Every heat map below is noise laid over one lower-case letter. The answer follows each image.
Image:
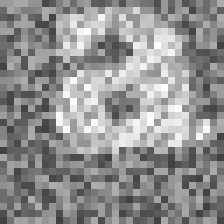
a
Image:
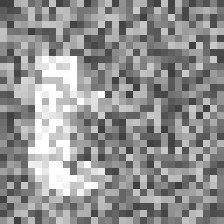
t
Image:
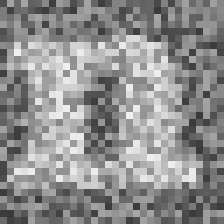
n
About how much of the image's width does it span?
nearly all
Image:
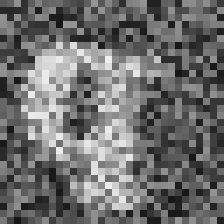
q
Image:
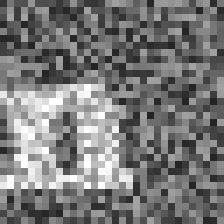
n
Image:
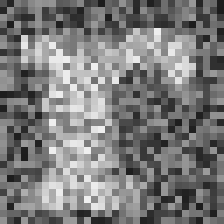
r
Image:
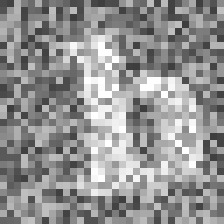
b
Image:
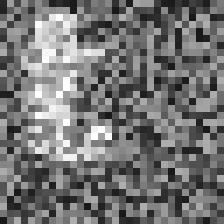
t
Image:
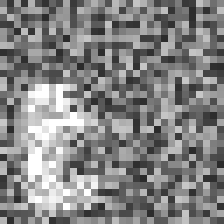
t
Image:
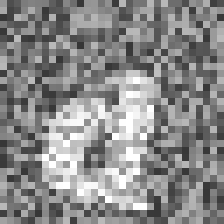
d
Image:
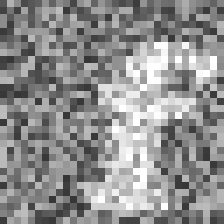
f
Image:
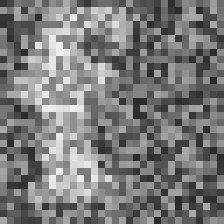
f
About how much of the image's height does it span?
nearly all
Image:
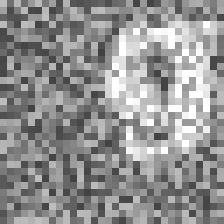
g
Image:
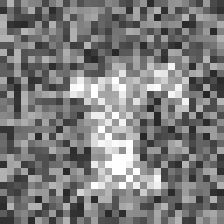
r
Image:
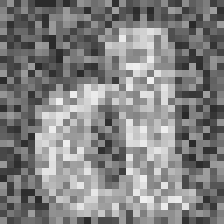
d
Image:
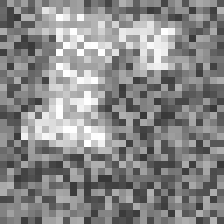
r
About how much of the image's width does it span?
two thirds
